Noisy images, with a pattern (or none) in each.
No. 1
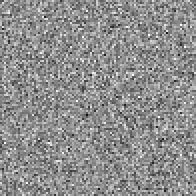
only noise
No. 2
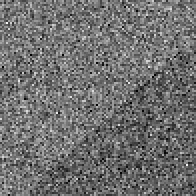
a sharp edge
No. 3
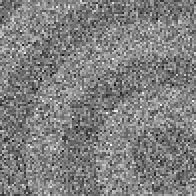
rings round one point
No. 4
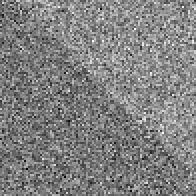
a sharp edge
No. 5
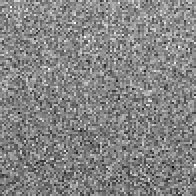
a smooth slope
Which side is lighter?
top
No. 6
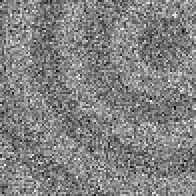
rings round one point
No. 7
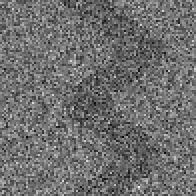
a wavy band
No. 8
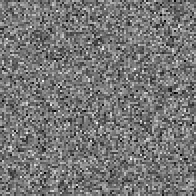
only noise
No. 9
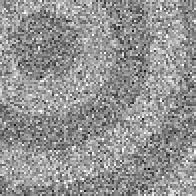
rings round one point
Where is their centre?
top left
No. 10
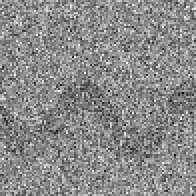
a wavy band
